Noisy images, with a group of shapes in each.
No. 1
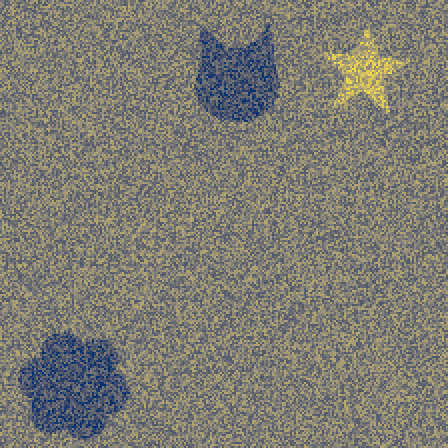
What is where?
top middle: dark cat's head; top right: light star; bottom left: dark flower
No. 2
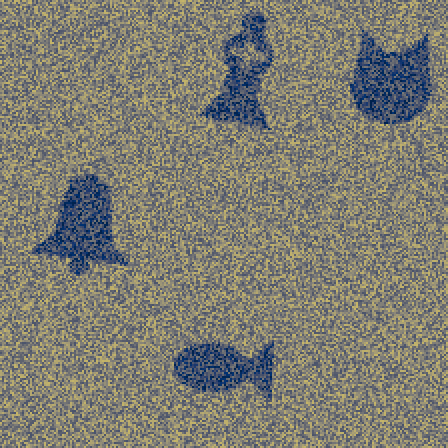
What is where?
top middle: dark chess bishop; top right: dark cat's head; middle left: dark bell; bottom middle: dark fish
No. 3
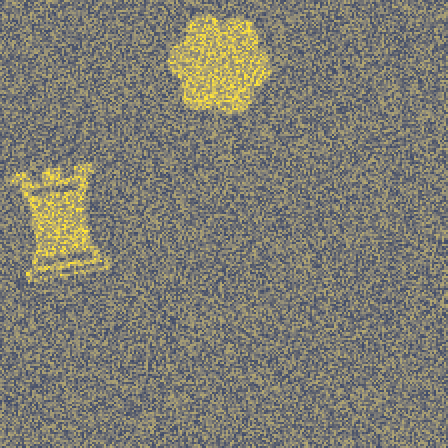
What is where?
top middle: light flower; middle left: light chess rook
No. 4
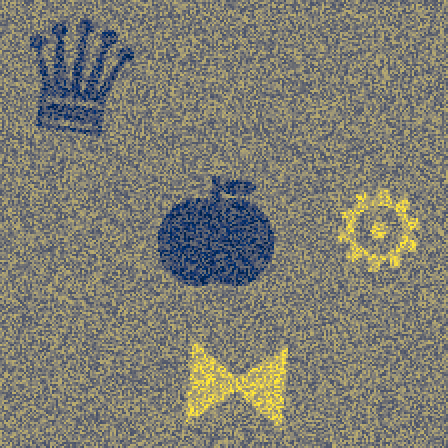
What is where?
top left: dark chess queen; centre: dark apple; middle right: light gear; bottom middle: light bow tie
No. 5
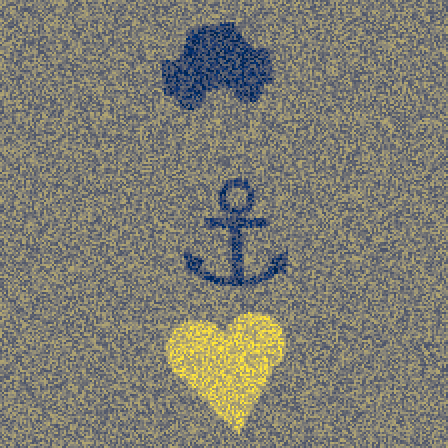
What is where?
top middle: dark car; centre: dark anchor; bottom middle: light heart
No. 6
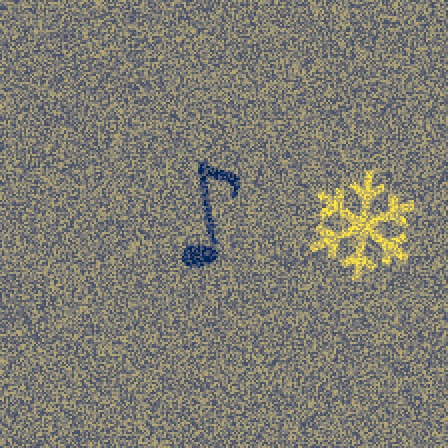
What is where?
centre: dark musical note; middle right: light snowflake
